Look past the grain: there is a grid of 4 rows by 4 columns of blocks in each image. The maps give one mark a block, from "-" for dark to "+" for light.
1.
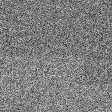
- - - -
- - - -
+ + + -
+ + + +
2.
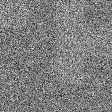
+ - + -
- - + +
- - + -
- - - -
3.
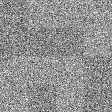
- + + +
- - - +
+ + + -
+ - + -
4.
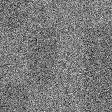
- + + +
+ - + -
+ - + -
- + + -
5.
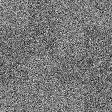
+ - + +
- - + -
- + - -
+ + + -
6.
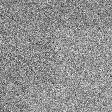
- - - -
- - + +
- - + +
- + + +
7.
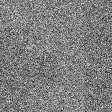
+ + + -
- + + -
- - + -
- + + -
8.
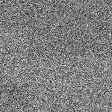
- - - -
+ - - -
+ + + +
- + + +
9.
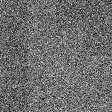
- + - -
- + + -
- + + +
- + + +
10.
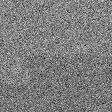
+ + + +
+ + + +
+ - - -
- - - -
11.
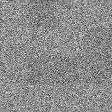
+ - + +
+ + + -
+ - - -
+ + + +
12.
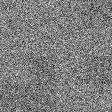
+ + + -
+ + + +
+ - + -
- - + +
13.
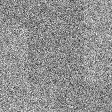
- - - +
+ - - +
+ - - +
+ + - -
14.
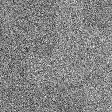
- - + -
- - + +
- + + +
- - - +
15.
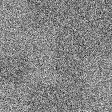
+ - - -
+ + - -
- + - +
+ - - +
